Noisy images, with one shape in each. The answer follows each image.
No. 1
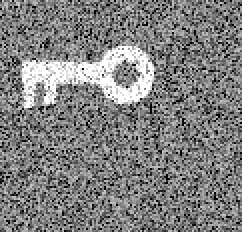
key
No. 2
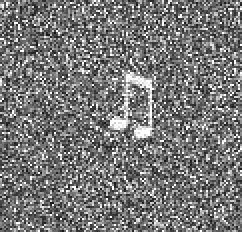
pair of musical notes
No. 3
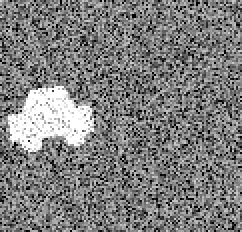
car
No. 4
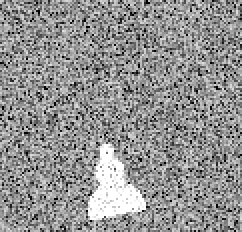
chess pawn
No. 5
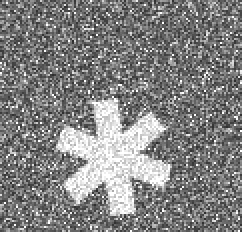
asterisk
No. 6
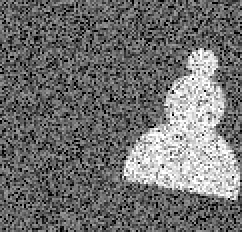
chess pawn
